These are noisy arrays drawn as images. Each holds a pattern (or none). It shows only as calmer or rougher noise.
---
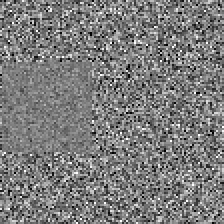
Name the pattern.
one block
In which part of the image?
middle left
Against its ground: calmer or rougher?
calmer
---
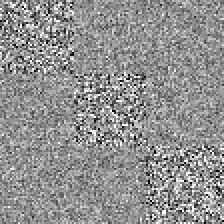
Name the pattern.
blocks along the diagonal
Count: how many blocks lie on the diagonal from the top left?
3
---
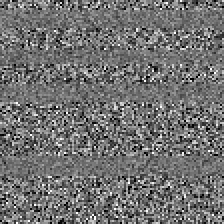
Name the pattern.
bands of rows
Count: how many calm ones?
4
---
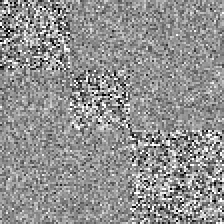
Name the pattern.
blocks along the diagonal
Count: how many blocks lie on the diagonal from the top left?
3
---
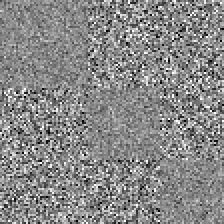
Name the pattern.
blocks along the diagonal
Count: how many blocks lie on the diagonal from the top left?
3
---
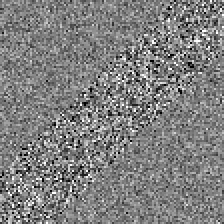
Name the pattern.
a diagonal band
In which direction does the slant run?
bottom left to top right
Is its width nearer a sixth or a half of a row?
a half
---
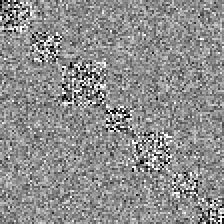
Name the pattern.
blocks along the diagonal
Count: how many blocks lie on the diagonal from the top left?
7
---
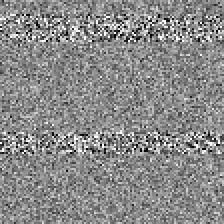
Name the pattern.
bands of rows
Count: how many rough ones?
2
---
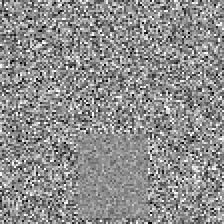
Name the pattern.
one block
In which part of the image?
bottom middle
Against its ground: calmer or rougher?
calmer
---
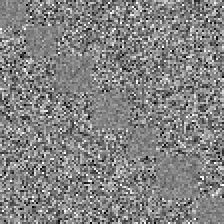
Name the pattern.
blocks along the diagonal
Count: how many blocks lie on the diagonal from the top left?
7
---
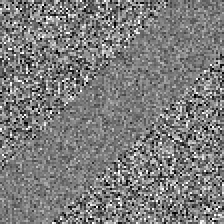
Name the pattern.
a diagonal band
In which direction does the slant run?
bottom left to top right
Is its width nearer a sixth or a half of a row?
a half
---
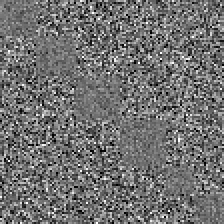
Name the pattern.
blocks along the diagonal
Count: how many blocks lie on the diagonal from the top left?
6
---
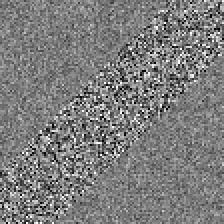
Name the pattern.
a diagonal band
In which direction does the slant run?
bottom left to top right
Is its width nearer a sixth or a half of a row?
a half
